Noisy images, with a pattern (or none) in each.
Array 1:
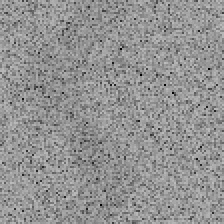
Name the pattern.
a wavy band
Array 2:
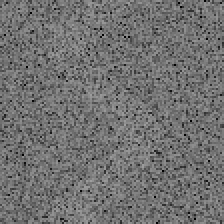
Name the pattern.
a wavy band
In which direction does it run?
top to bottom
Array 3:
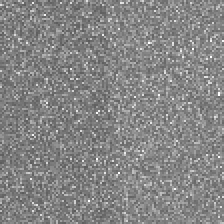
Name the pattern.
a sharp edge
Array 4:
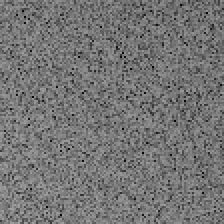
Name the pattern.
a smooth slope
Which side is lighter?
bottom left
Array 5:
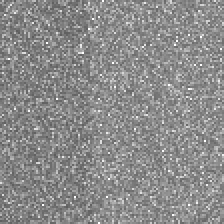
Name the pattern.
a sharp edge
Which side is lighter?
right
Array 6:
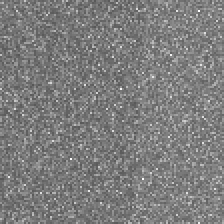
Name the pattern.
a sharp edge
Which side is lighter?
right
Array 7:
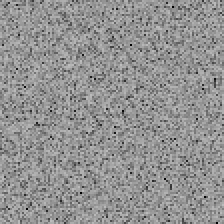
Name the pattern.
only noise
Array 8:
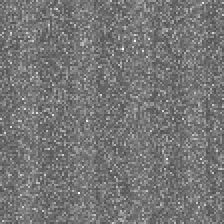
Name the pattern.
vertical stripes
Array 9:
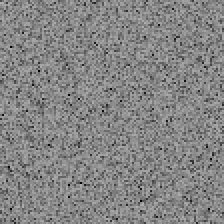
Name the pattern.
only noise
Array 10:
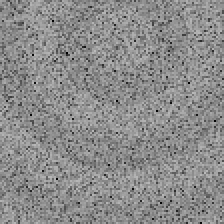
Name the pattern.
rings round one point
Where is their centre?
top middle
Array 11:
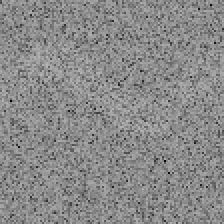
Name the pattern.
a wavy band
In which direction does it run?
left to right
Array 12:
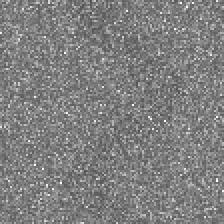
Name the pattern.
a wavy band
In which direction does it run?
top to bottom
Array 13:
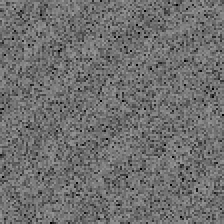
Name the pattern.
diagonal stripes
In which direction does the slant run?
bottom left to top right
